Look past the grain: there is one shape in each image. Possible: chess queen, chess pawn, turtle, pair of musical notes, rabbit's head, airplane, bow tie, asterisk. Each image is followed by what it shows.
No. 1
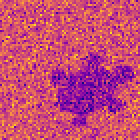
dark turtle
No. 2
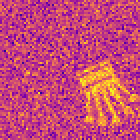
light chess queen
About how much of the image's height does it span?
half
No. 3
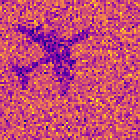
dark airplane
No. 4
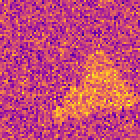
light chess pawn
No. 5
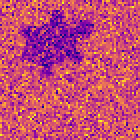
dark turtle
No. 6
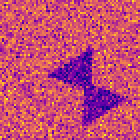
dark bow tie
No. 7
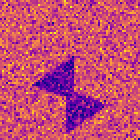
dark bow tie
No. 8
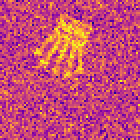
light chess queen
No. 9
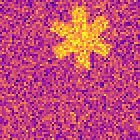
light asterisk
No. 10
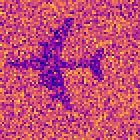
dark airplane
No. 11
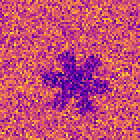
dark asterisk
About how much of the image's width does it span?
half
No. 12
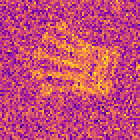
light chess queen
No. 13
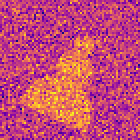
light chess pawn
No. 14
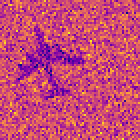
dark airplane
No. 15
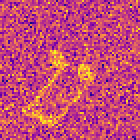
light pair of musical notes
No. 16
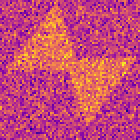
light bow tie
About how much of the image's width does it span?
nearly all
